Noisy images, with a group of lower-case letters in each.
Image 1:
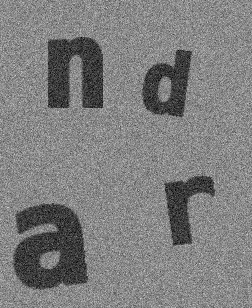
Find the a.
bottom left
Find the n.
top left
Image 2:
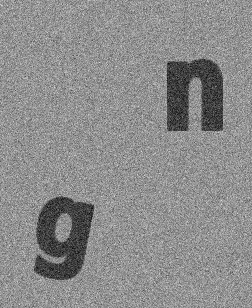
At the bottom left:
g
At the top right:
n
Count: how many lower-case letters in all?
2
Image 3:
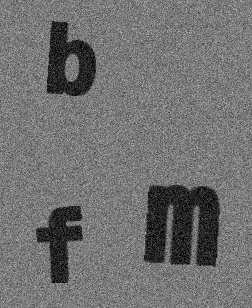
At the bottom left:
f
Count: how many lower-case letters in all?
3
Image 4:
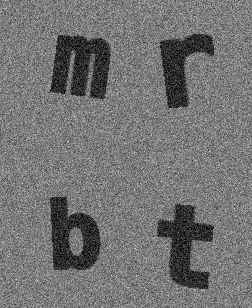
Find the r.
top right
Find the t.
bottom right
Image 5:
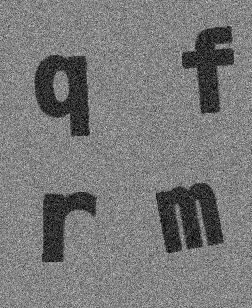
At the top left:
q
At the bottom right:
m
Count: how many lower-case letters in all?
4
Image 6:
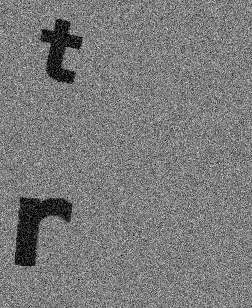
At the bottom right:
nothing
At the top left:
t
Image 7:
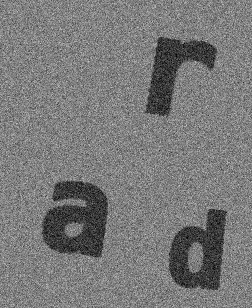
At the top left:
nothing
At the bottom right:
d
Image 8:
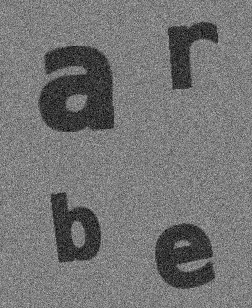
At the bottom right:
e
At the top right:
r
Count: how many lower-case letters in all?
4
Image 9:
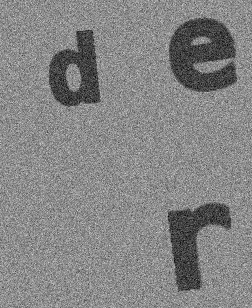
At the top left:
d
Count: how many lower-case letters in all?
3
